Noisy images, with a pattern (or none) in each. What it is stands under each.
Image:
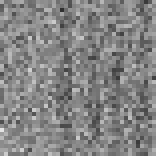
bands of columns
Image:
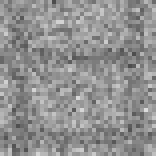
bands of rows crossing bands of columns
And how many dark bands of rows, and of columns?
2 and 2
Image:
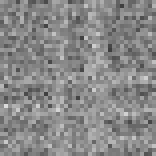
bands of rows crossing bands of columns
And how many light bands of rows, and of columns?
3 and 2
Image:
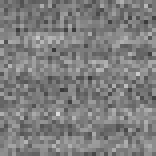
bands of rows
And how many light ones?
4
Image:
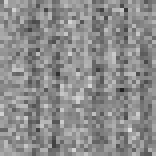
bands of columns
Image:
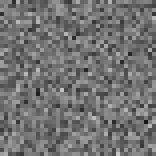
only noise
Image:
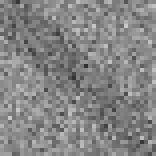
a diagonal band
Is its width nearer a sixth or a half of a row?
a half
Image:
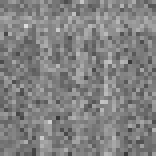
bands of rows crossing bands of columns
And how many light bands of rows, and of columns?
1 and 3
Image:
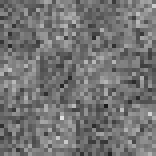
a checkerboard
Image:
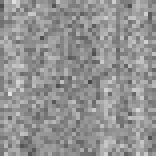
bands of columns
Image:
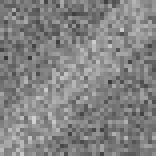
a diagonal band
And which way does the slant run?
bottom left to top right
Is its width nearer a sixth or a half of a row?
a half
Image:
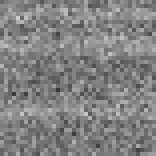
bands of rows
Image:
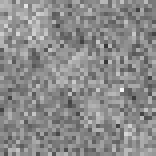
blocks along the diagonal
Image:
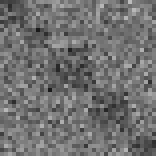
blocks along the diagonal
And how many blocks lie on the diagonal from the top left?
5
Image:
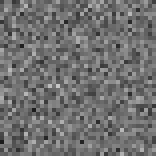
only noise
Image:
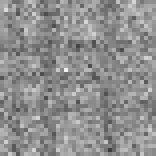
bands of rows crossing bands of columns
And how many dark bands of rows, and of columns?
3 and 3
